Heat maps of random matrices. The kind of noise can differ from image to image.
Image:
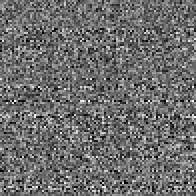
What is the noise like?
rows of uneven size
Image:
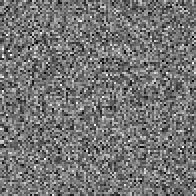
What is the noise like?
low rank plus noise
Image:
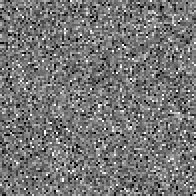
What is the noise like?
heavy tails
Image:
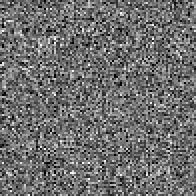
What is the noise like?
low rank plus noise
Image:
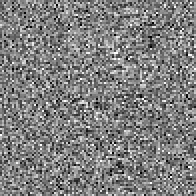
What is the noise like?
low rank plus noise
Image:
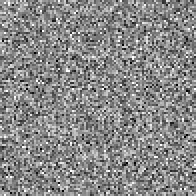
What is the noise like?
low rank plus noise
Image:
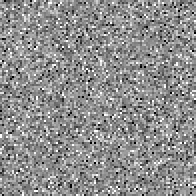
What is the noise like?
heavy tails
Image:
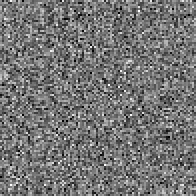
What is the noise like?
low rank plus noise
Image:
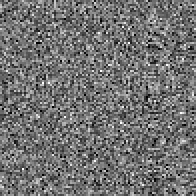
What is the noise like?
low rank plus noise
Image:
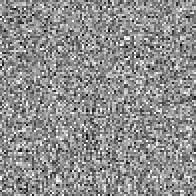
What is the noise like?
low rank plus noise
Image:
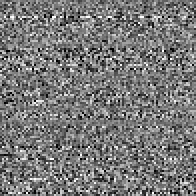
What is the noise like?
rows of uneven size
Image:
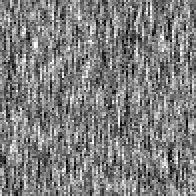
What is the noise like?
streaked along the columns
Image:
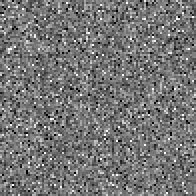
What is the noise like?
heavy tails
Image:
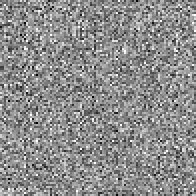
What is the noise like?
low rank plus noise
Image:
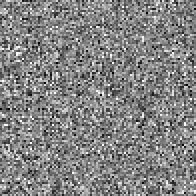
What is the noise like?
low rank plus noise
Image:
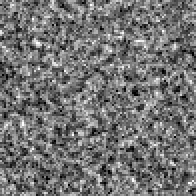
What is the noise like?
blotchy
